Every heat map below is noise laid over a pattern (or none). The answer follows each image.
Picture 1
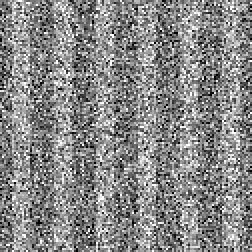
vertical stripes
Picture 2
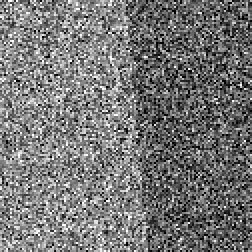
a sharp edge
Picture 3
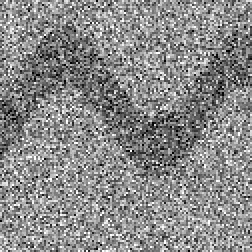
a wavy band
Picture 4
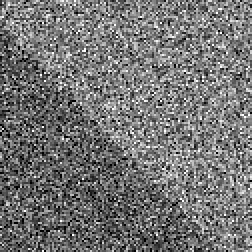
a sharp edge
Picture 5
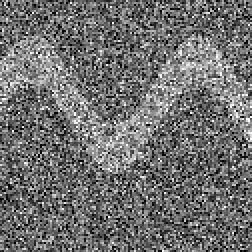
a wavy band
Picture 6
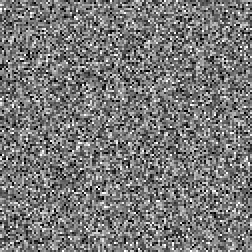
only noise
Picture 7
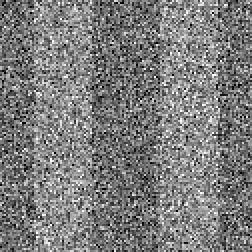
vertical stripes
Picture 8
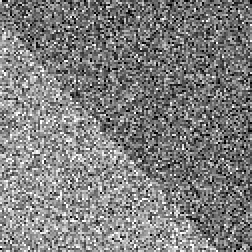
a sharp edge
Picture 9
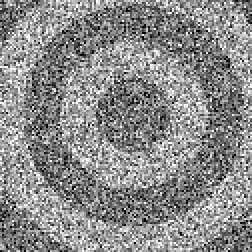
rings round one point
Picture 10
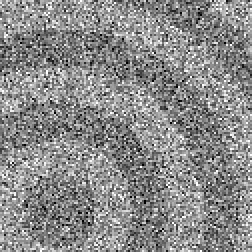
rings round one point
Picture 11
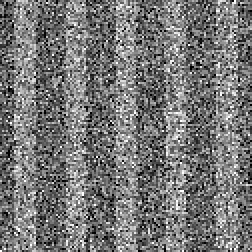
vertical stripes
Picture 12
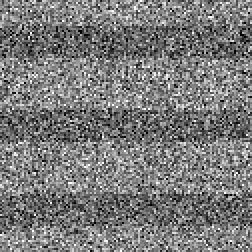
horizontal stripes
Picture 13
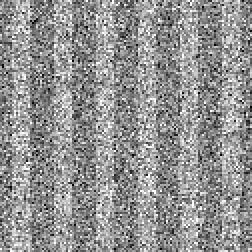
vertical stripes
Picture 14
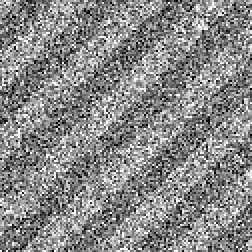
diagonal stripes
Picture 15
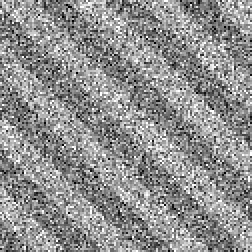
diagonal stripes
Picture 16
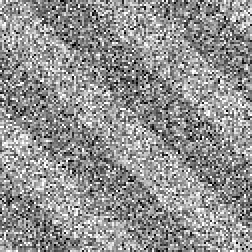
diagonal stripes
